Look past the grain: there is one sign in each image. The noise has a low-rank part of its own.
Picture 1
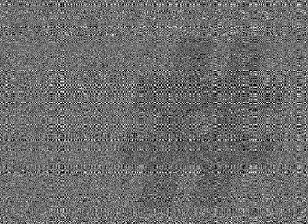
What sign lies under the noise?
hash sign
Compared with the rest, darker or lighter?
darker
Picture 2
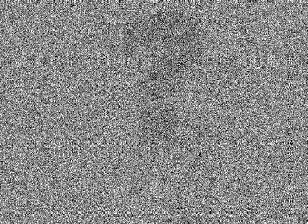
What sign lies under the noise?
question mark
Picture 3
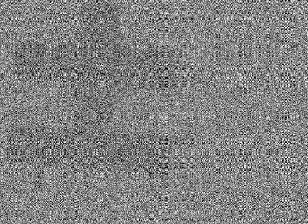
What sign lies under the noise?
plus-minus sign
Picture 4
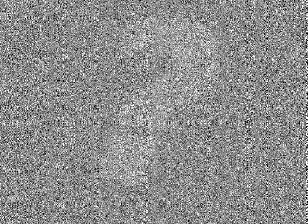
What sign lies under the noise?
question mark
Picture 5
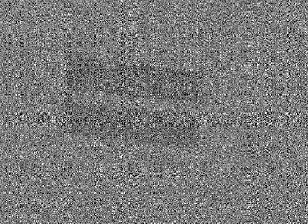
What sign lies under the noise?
equals sign
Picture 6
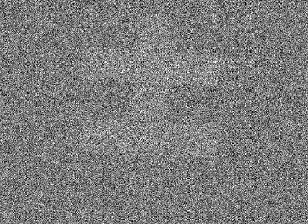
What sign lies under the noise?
plus-minus sign
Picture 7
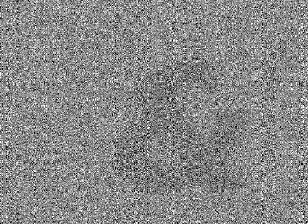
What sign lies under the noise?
ampersand
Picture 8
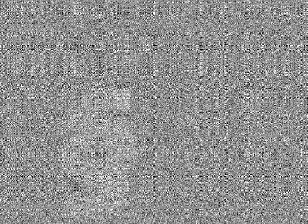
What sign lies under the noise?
section sign
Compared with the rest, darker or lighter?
lighter
